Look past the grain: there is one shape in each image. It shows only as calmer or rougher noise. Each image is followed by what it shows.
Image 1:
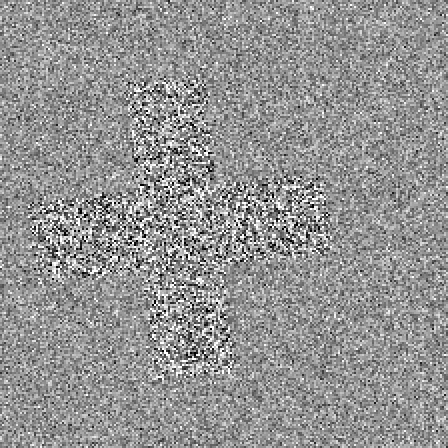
rough cross
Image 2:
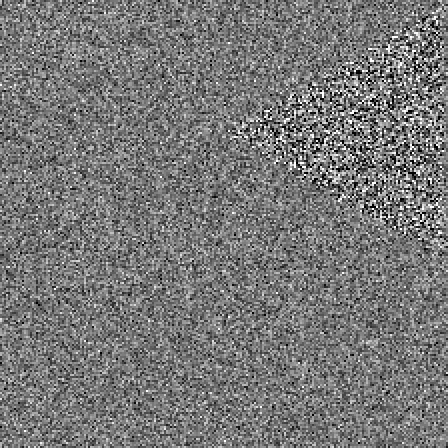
rough triangle
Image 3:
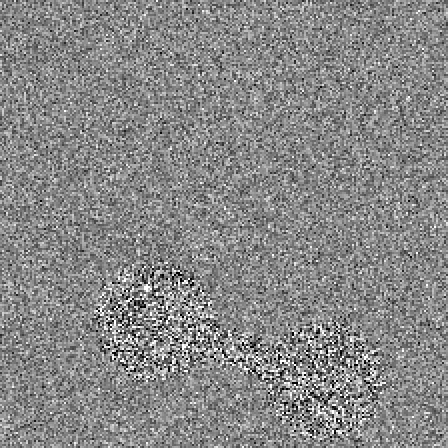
rough dumbbell
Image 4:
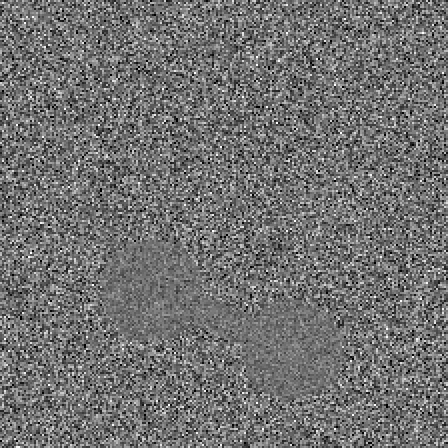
calm dumbbell
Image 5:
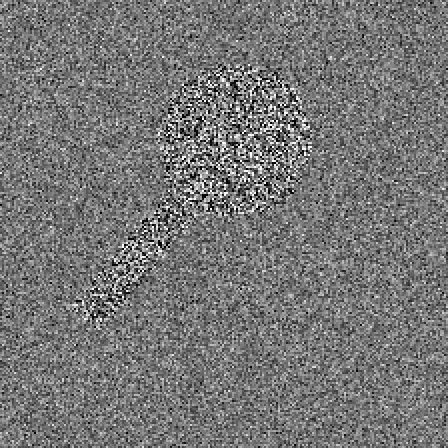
rough lollipop
